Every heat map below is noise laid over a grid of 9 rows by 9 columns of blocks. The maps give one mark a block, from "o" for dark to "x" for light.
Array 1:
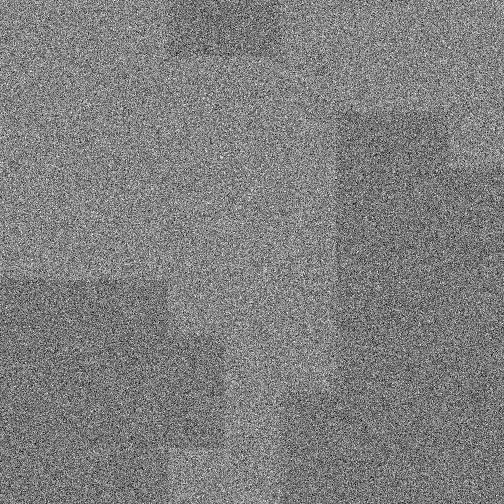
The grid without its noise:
xxxooxxxx
xxxxxxxxx
xxxxxxoox
xxxxxxooo
xxxxxxooo
oooxxxooo
ooooxxooo
ooooxoooo
oooxxoooo
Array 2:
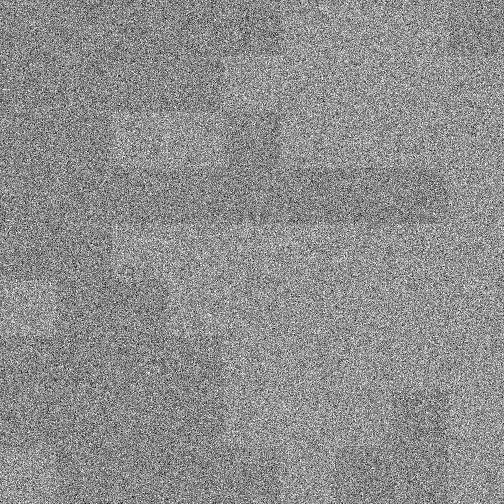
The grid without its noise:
oooooxxxo
ooooxxxxx
ooxxoxxxx
oooooooox
ooxxxxxxx
xooxxxxxx
ooooxxxxx
ooooxxxox
xooooxoox
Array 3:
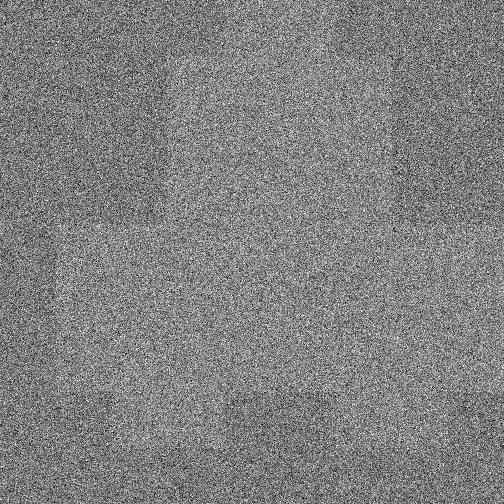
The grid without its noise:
ooooxxooo
oooxxxxoo
oooxxxxoo
oooxxxxoo
oxxxxxxxx
oxxxxxxxx
oxxxxxxxx
ooxxooxxo
ooooooooo
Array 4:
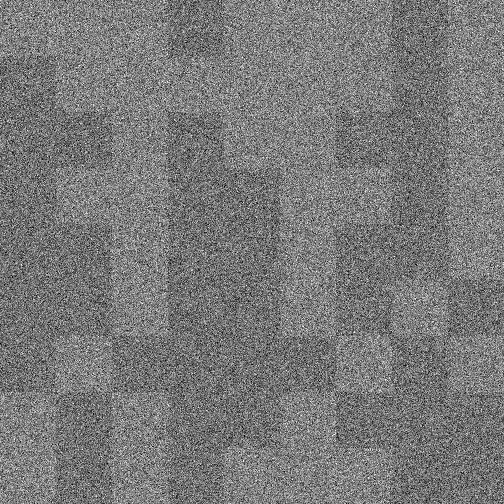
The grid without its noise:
xxxoxxxox
oxxxxxxox
ooxoxxoox
oxxooxxox
ooxooxoox
ooxooxoxo
oxooooxox
xoxooxooo
xoxoxxxoo
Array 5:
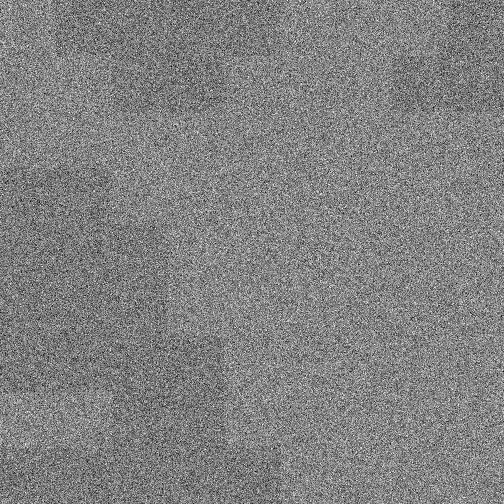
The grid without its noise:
xooooxxxo
xxooxxxoo
xxxxxxxxx
ooxxxxxxx
oooxxxxxx
oooxxxxxx
ooooxxxxx
xxooxxxxx
oooooxxxx
